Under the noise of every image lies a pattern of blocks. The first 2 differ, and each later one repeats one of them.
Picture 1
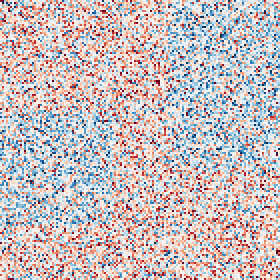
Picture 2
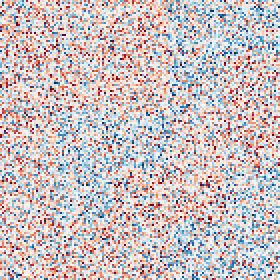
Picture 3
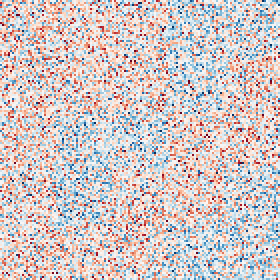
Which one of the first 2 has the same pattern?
2
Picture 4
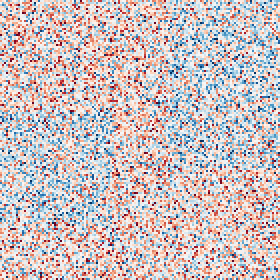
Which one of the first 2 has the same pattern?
1
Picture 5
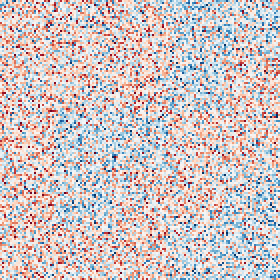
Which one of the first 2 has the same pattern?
2
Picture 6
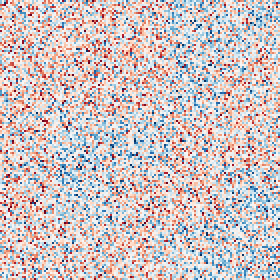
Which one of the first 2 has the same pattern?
2
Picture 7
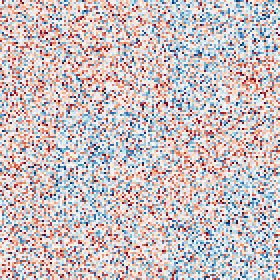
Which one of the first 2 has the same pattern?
2
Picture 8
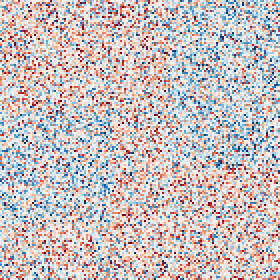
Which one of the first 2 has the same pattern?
1
